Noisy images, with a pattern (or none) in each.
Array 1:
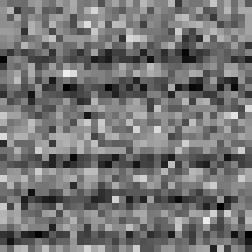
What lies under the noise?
bands of rows
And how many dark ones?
5
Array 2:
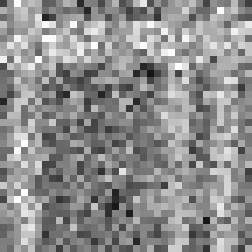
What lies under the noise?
bands of rows crossing bands of columns
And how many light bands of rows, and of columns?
1 and 3
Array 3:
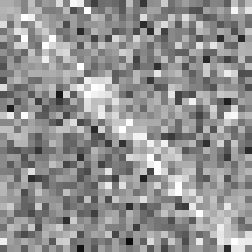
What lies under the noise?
a diagonal band
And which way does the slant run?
top left to bottom right
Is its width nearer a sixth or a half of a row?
a sixth
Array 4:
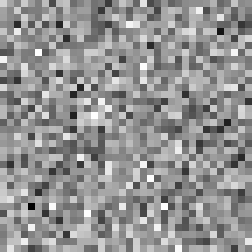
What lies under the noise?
only noise
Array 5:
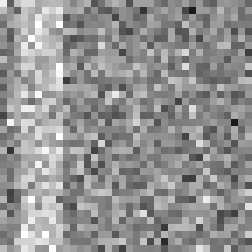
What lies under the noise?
one band of columns
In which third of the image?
left
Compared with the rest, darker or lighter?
lighter
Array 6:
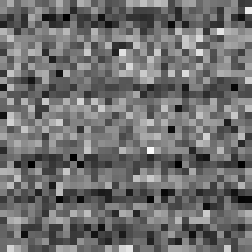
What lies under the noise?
bands of rows
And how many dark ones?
5
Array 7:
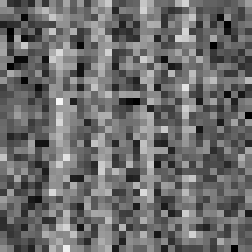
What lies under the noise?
bands of columns
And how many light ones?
4
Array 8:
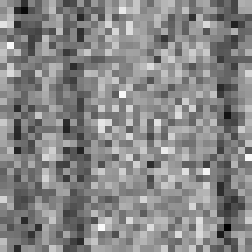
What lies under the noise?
bands of columns
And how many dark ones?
3
